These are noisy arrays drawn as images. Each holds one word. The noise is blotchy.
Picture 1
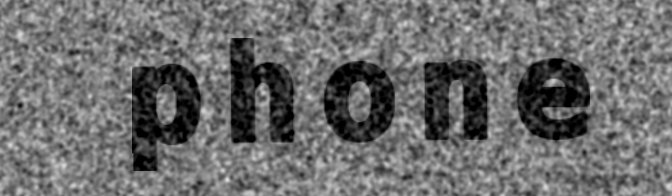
phone
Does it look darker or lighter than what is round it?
darker
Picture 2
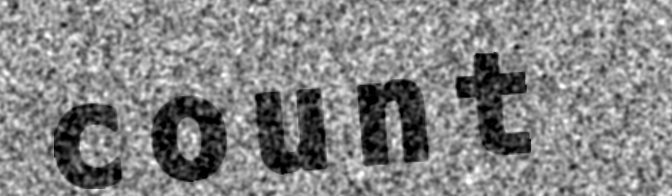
count
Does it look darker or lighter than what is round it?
darker
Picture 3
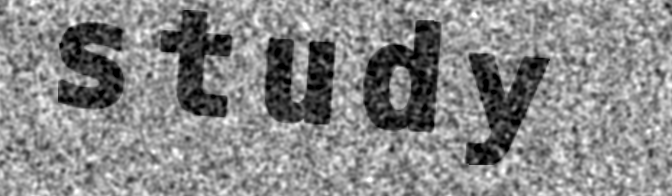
study
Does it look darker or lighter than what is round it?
darker
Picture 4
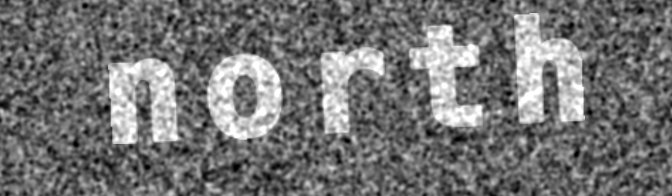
north
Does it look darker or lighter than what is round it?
lighter
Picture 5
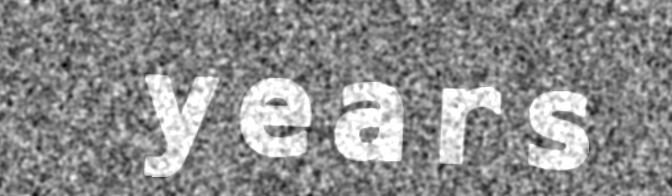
years
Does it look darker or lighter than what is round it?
lighter
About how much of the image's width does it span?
two thirds
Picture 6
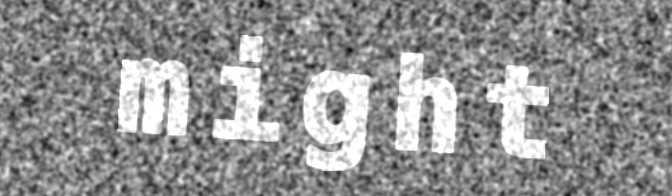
might
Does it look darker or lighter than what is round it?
lighter
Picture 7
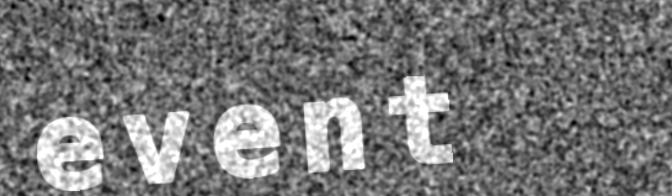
event
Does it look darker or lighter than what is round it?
lighter
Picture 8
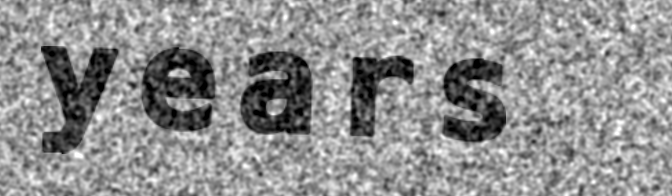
years
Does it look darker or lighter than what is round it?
darker
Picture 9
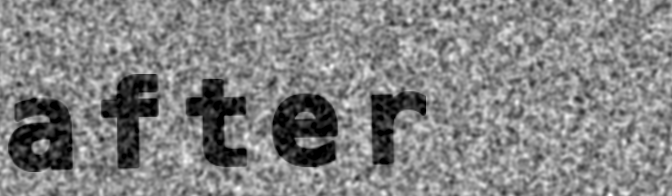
after
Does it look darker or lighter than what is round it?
darker
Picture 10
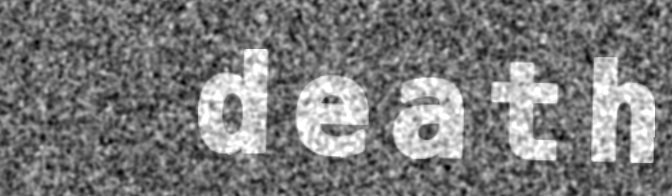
death
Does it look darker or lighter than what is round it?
lighter
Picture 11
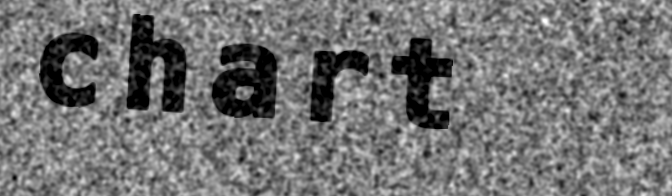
chart
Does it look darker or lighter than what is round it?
darker
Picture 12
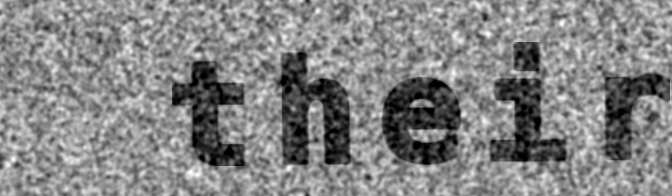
their
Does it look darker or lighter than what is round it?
darker
